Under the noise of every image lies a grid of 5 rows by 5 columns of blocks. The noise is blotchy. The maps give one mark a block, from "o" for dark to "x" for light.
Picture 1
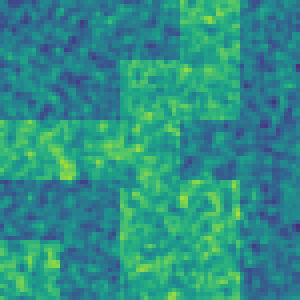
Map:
oooxo
ooxxo
xxxoo
ooxxo
xoxxo
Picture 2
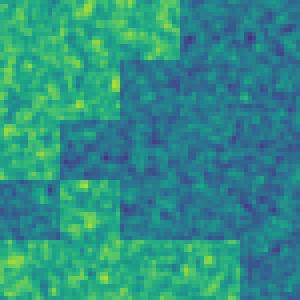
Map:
xxxoo
xxooo
xoooo
oxooo
xxxxo
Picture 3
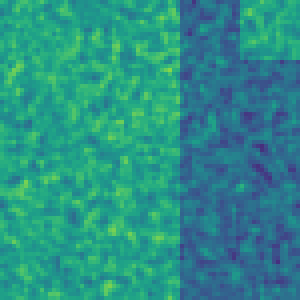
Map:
xxxox
xxxoo
xxxoo
xxxoo
xxxoo
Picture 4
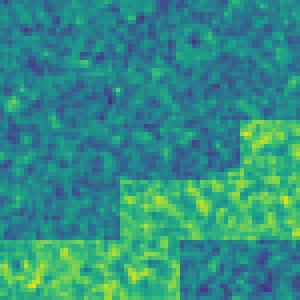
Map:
ooooo
ooooo
oooox
ooxxx
xxxoo
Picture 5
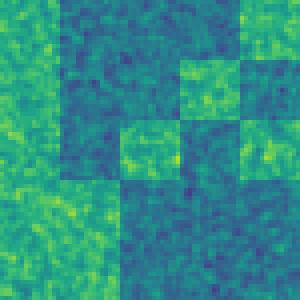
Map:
xooox
xooxo
xoxox
xxooo
xxooo
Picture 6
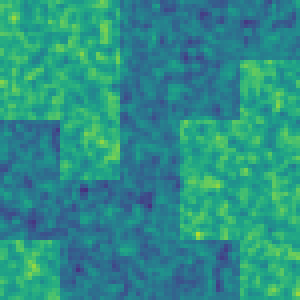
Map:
xxooo
xxoox
oxoxx
oooxx
xooox
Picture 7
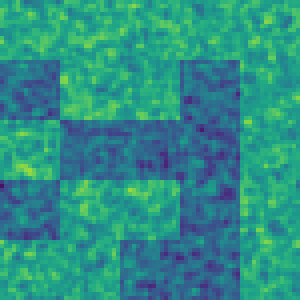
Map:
xxxxx
oxxox
xooox
oxxox
xxoox
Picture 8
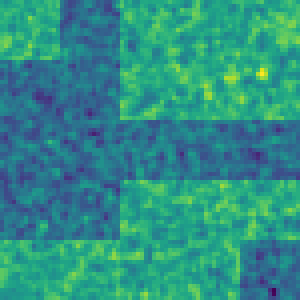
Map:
xoxxx
ooxxx
ooooo
ooxxx
xxxxo
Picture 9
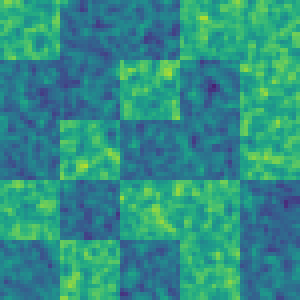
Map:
xooxx
ooxox
oxoox
xoxxo
oxoxo
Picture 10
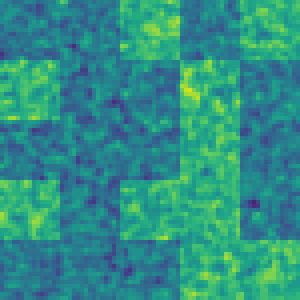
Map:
ooxox
xooxo
oooxo
xoxxo
oooxx
